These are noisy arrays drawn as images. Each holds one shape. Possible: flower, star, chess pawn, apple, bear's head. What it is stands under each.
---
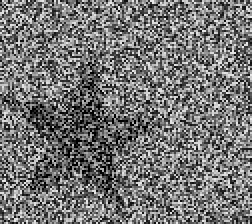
star
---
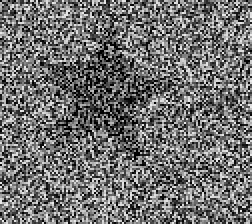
star
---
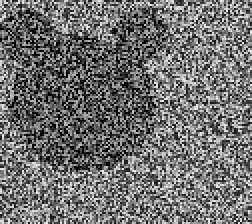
bear's head
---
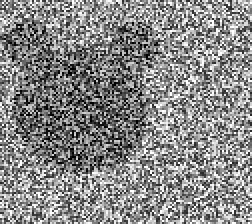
bear's head
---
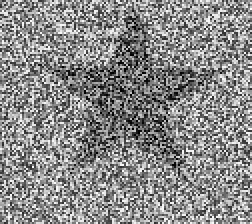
star
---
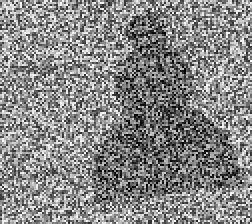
chess pawn
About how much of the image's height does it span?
nearly all
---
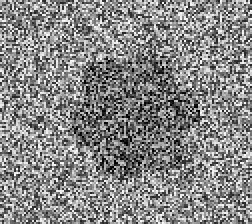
flower
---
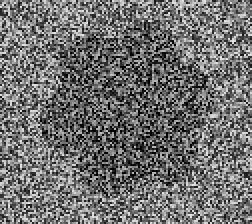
flower
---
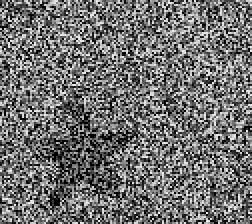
star
